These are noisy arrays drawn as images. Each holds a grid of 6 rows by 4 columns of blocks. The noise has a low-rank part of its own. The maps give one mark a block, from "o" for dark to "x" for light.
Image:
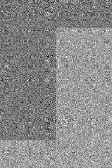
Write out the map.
o o o o
o o x x
o o x x
o o x x
o o x x
x x x x
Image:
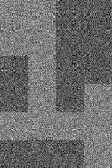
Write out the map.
x x o o
x x o o
o x o o
o x o x
x x x x
o o o x
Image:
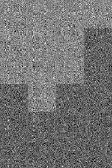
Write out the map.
x x x x
x x x o
x x x o
o x o o
o o o o
o o o o
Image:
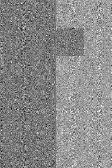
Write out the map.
o o x x
o o o x
o o x x
o o x x
o o x x
o o x x
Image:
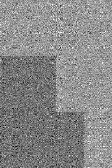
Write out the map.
x x x x
x x x x
o o x x
o o x x
o o o x
o o o x
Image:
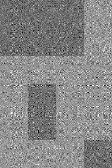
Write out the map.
o o o x
o o o x
x x x x
x o x x
x o x x
x x x o
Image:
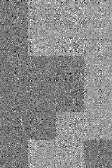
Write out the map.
o x x x
o x x x
o o o x
o o o x
o o x x
o x x o
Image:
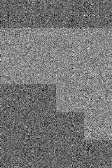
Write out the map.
o o o o
x x x x
x x x x
o o x x
o o o x
o o o o
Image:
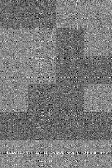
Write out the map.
o o x x
x x o x
x x o o
x o o x
o o o o
x x x x
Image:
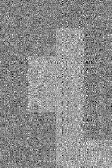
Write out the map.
o o o o
o o x o
o x x o
o x x o
o o x o
o o x x
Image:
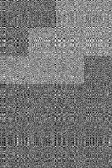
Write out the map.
o o x x
o x x x
x x x o
o o o o
o o o o
o o o o
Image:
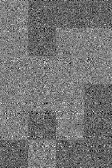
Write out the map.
x o o o
x o x x
x x x x
x x x o
x o x o
o x o o
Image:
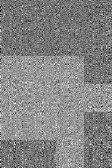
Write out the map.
o o o o
o o o o
x x x o
x x x x
x x x o
o o x o
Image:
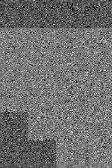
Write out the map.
o o o o
x x x x
x x x x
x x x x
o x x x
o o x x
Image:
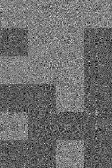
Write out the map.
x x x x
o x x o
x x x o
o o x o
x o o o
o o x o
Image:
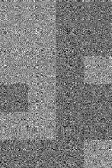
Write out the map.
x x o o
x x o o
x x o x
o x o o
x x o o
o o o x
